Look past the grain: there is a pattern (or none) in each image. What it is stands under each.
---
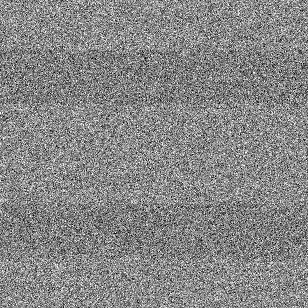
horizontal stripes
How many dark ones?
2
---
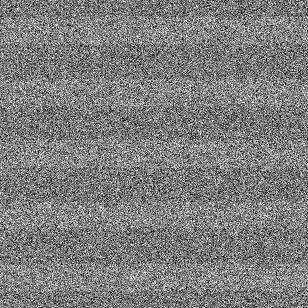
horizontal stripes
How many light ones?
5
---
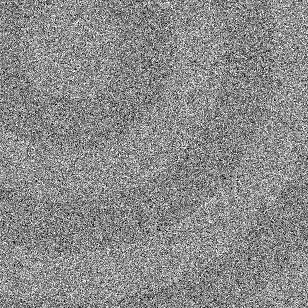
rings round one point
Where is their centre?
top left
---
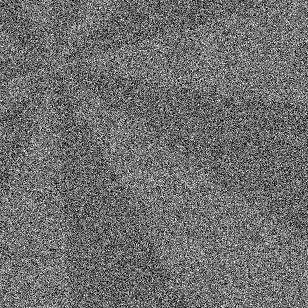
spokes from one point
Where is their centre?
top left
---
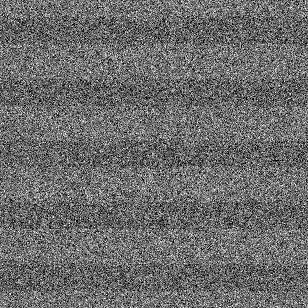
horizontal stripes
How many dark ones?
5
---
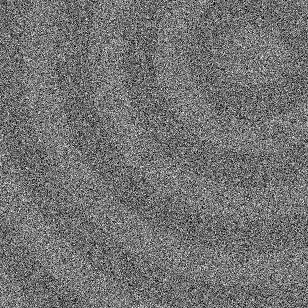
rings round one point
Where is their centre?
top right
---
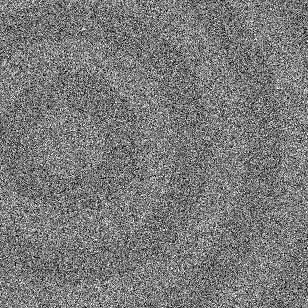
rings round one point
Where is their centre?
middle left
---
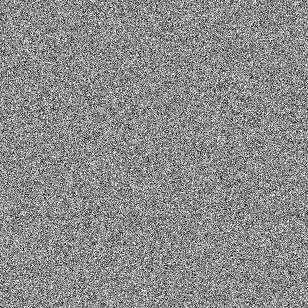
only noise
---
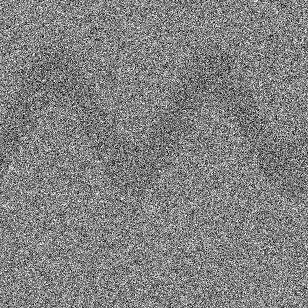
a wavy band
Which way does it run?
left to right
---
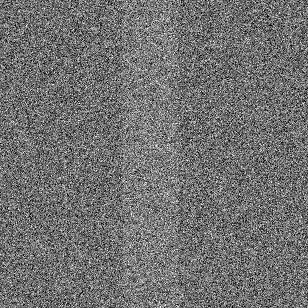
one vertical stripe
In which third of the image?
middle
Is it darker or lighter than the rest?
lighter
